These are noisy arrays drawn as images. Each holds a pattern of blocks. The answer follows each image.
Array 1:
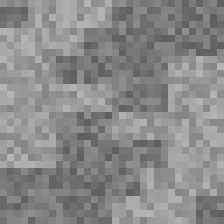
the same after a half turn
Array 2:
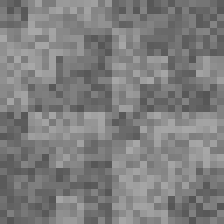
mirrored about the diagonal from the top left
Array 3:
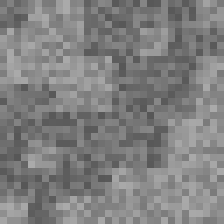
mirrored about the diagonal from the top left
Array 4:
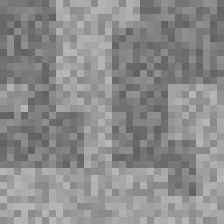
no symmetry
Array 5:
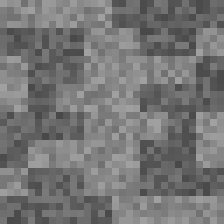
the same after a half turn
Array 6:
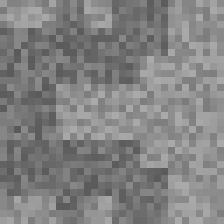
top and bottom mirror each other
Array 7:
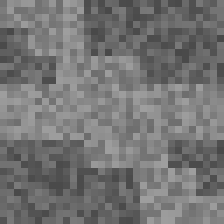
the same after a half turn
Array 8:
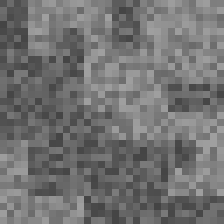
mirrored about the diagonal from the bottom left
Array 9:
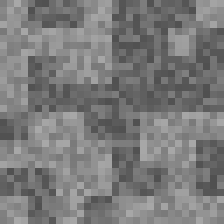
mirrored about the diagonal from the bottom left
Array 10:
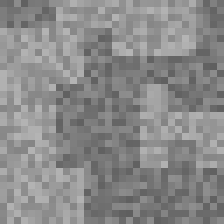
no symmetry
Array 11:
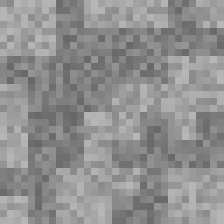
mirrored about the diagonal from the top left
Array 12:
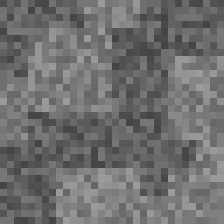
mirrored about the diagonal from the top left
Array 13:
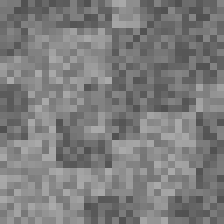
mirrored about the diagonal from the bottom left
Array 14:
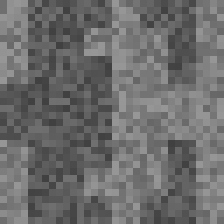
top and bottom mirror each other
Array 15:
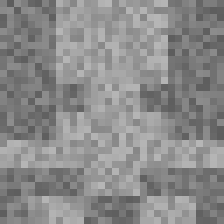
left and right mirror each other
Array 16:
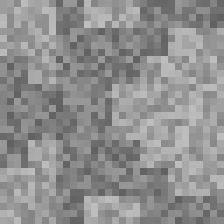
top and bottom mirror each other
